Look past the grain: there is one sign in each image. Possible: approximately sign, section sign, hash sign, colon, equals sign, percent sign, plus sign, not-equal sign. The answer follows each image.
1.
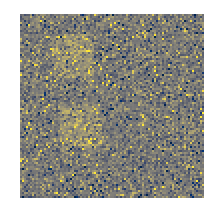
colon
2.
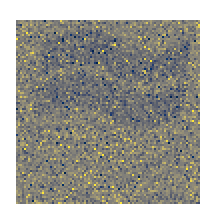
approximately sign
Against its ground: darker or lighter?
darker
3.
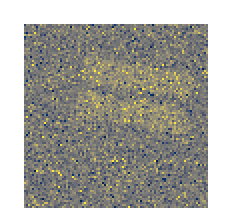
equals sign
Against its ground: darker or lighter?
lighter
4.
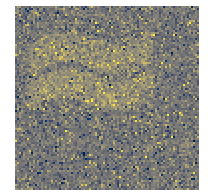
approximately sign
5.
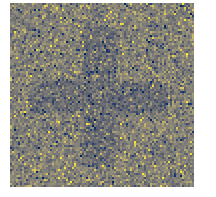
plus sign
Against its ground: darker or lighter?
darker
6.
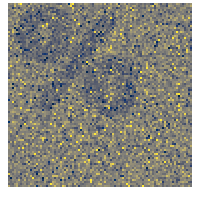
percent sign
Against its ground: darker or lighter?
darker
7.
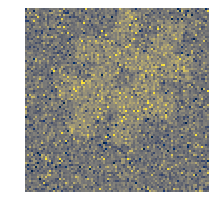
hash sign
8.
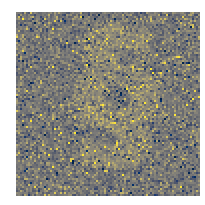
section sign
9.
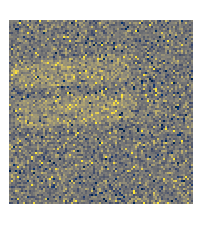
equals sign
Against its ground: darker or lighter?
lighter
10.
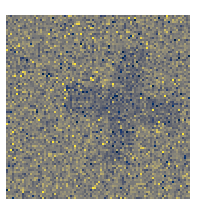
plus sign
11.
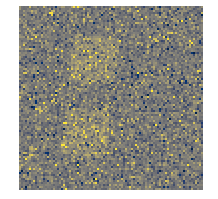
colon
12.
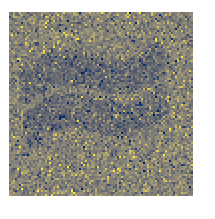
approximately sign
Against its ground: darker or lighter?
darker
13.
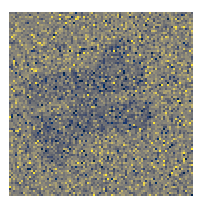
not-equal sign
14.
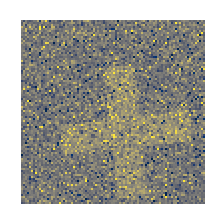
plus sign
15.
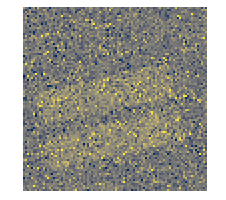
equals sign
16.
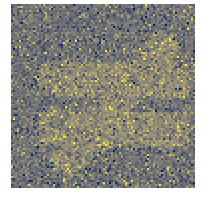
not-equal sign
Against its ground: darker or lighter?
lighter
